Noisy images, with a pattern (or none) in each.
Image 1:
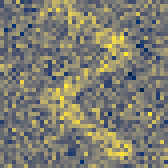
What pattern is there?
a wavy band
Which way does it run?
top to bottom
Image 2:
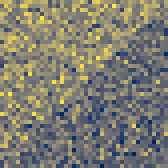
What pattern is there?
a sharp edge
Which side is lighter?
top left
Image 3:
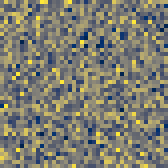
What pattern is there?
only noise
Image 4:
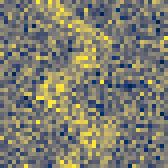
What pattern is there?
a wavy band
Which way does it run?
top to bottom
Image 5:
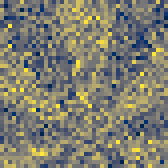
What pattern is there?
spokes from one point
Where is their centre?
bottom middle
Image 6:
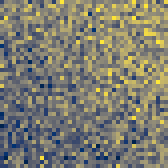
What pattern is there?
a smooth slope
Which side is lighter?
top right
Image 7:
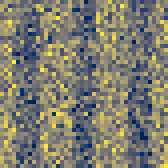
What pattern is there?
vertical stripes
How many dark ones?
3
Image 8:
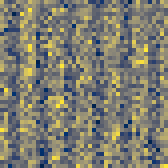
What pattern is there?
vertical stripes
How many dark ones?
6
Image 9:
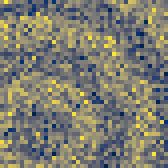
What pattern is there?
rings round one point
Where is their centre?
bottom left
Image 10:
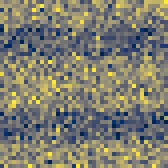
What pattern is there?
horizontal stripes
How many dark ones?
2
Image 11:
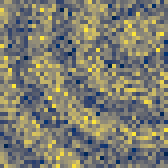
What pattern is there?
rings round one point
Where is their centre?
top right
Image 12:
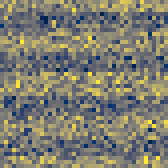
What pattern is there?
horizontal stripes
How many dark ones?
4
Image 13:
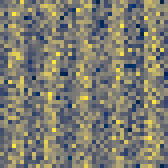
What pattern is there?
vertical stripes
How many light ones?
5
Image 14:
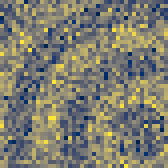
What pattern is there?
rings round one point
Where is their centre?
bottom right
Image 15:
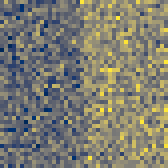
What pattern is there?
a sharp edge
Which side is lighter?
right
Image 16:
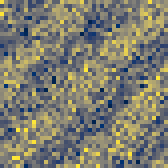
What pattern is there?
diagonal stripes
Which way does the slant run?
bottom left to top right
